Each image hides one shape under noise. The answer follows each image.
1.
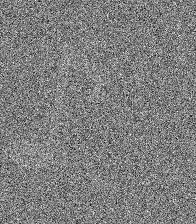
musical note
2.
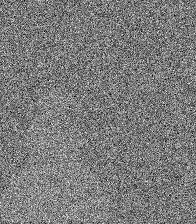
chess pawn
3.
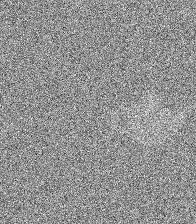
teapot
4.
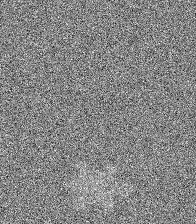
turtle
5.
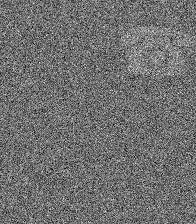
telephone
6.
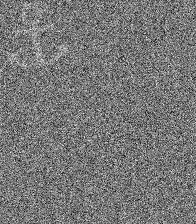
anchor
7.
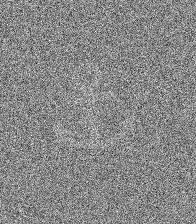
anchor
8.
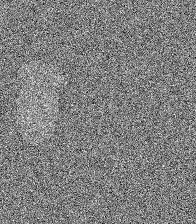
footprint
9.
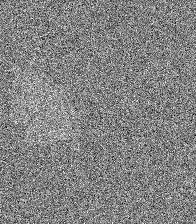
chess knight
